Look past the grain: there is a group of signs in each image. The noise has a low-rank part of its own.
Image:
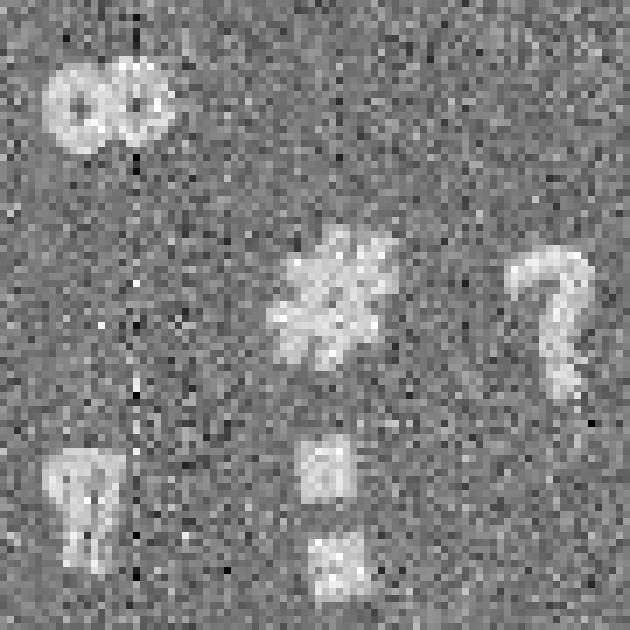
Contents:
top left: infinity sign; centre: hash sign; middle right: question mark; bottom left: pilcrow; bottom middle: colon
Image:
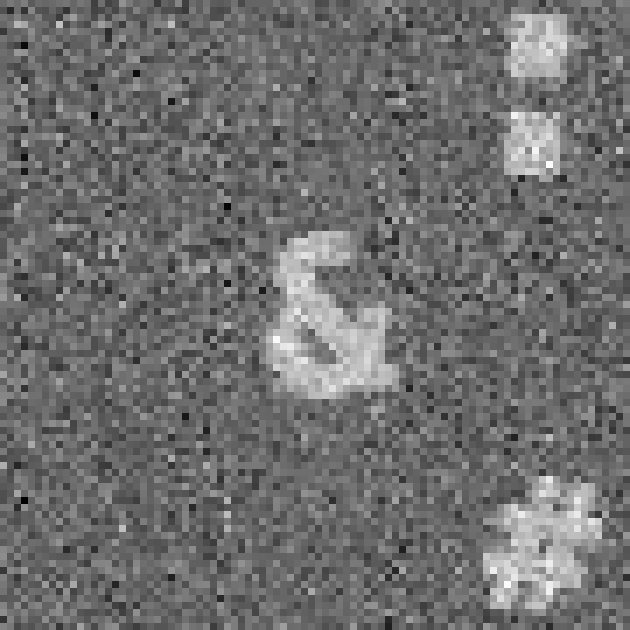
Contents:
top right: colon; centre: ampersand; bottom right: hash sign
